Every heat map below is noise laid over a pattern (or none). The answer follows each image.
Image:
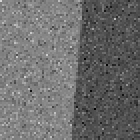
a sharp edge
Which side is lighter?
left
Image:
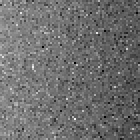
a smooth slope
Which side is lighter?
left
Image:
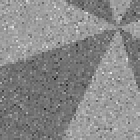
spokes from one point
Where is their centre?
top right
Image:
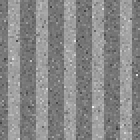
vertical stripes
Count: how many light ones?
5
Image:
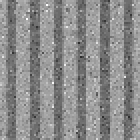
vertical stripes
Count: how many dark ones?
6
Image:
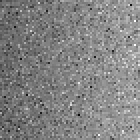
a smooth slope
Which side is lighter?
right
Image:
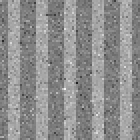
vertical stripes
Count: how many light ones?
5
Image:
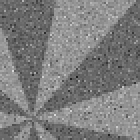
spokes from one point
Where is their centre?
bottom left
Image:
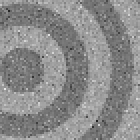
rings round one point
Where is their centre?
middle left
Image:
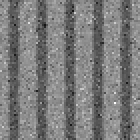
vertical stripes
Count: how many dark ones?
5
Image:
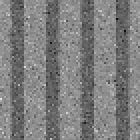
vertical stripes
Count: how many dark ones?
4
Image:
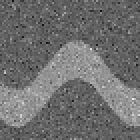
a wavy band
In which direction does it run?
left to right
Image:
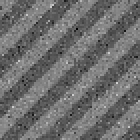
diagonal stripes
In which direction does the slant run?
bottom left to top right
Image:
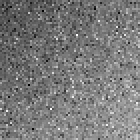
a smooth slope
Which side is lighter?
bottom right
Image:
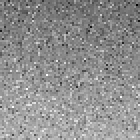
a smooth slope
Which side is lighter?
bottom
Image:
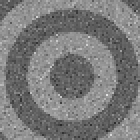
rings round one point
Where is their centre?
centre
